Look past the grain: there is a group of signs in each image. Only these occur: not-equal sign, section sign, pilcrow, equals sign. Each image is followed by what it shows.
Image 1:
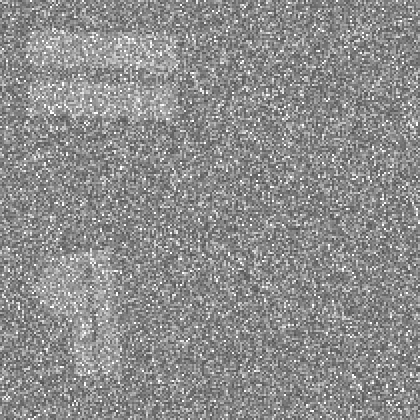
top left: equals sign; bottom left: pilcrow
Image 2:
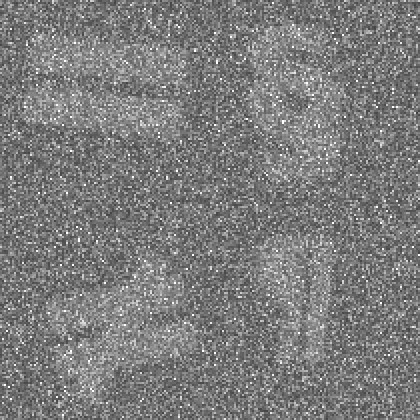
top left: equals sign; top right: section sign; bottom left: not-equal sign; bottom right: pilcrow
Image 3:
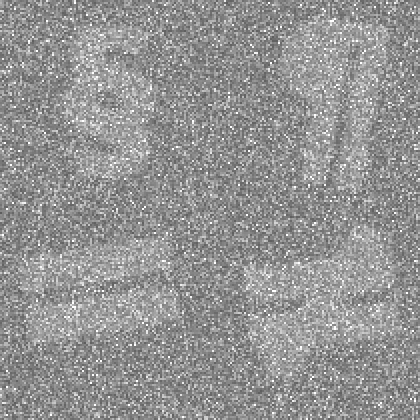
top left: section sign; top right: pilcrow; bottom left: equals sign; bottom right: not-equal sign
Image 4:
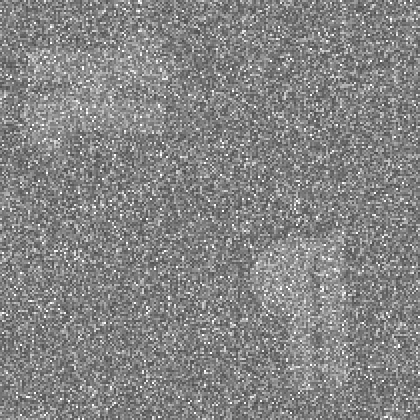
top left: not-equal sign; bottom right: pilcrow
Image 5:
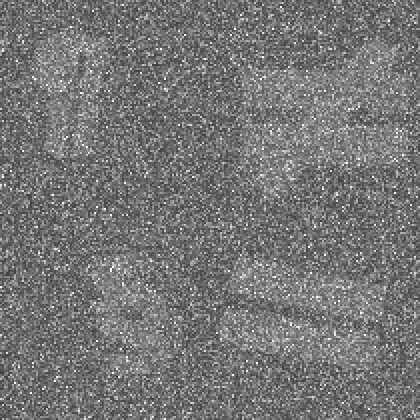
top left: pilcrow; top right: not-equal sign; bottom left: section sign; bottom right: equals sign
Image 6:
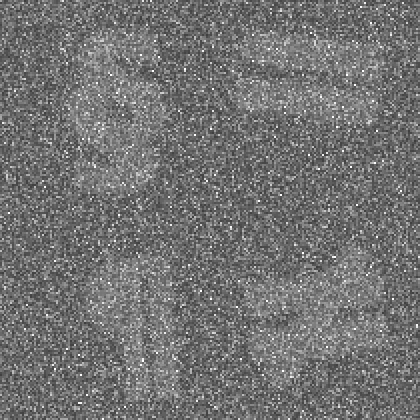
top left: section sign; top right: equals sign; bottom left: pilcrow; bottom right: not-equal sign
